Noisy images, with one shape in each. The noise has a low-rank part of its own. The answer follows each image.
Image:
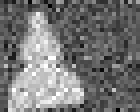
chess pawn
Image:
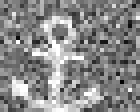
anchor
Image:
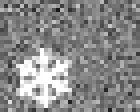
snowflake
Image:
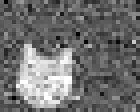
cat's head
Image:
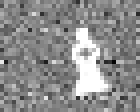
chess bishop
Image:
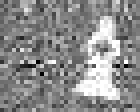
chess bishop
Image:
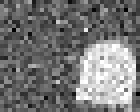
ghost
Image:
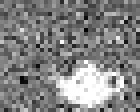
teapot
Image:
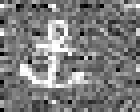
anchor
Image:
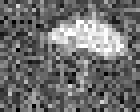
umbrella
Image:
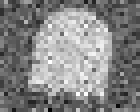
ghost
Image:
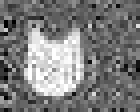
cat's head
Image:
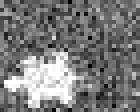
turtle
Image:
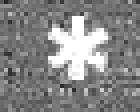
asterisk
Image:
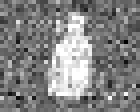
bottle
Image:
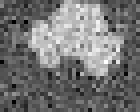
car
